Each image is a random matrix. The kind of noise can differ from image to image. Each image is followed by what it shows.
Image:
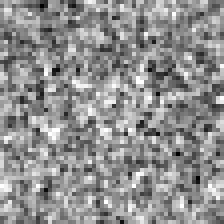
blotchy
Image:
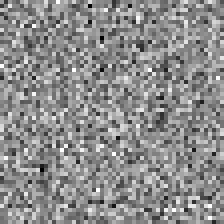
independent entries
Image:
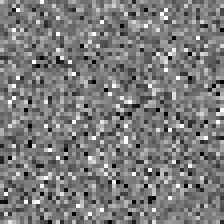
heavy tails
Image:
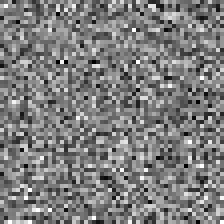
low rank plus noise
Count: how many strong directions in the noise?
five to eight
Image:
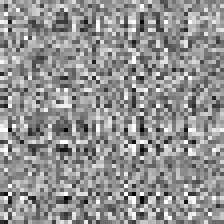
low rank plus noise
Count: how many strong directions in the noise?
one
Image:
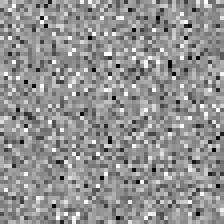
heavy tails
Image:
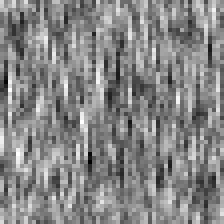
streaked along the columns
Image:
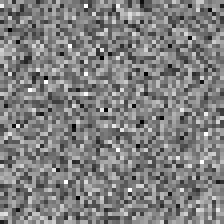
independent entries
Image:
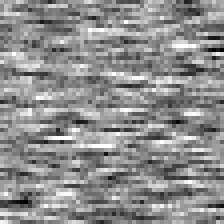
streaked along the rows
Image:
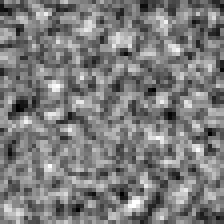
blotchy
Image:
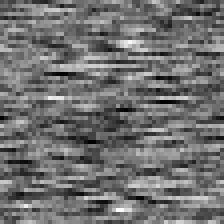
streaked along the rows
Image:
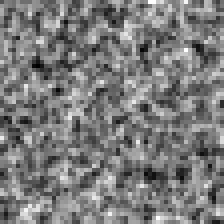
blotchy
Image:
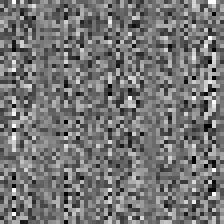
columns of uneven size
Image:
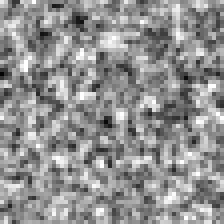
blotchy
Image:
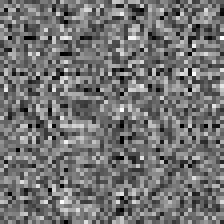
low rank plus noise
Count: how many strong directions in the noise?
three or four
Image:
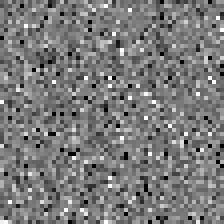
heavy tails
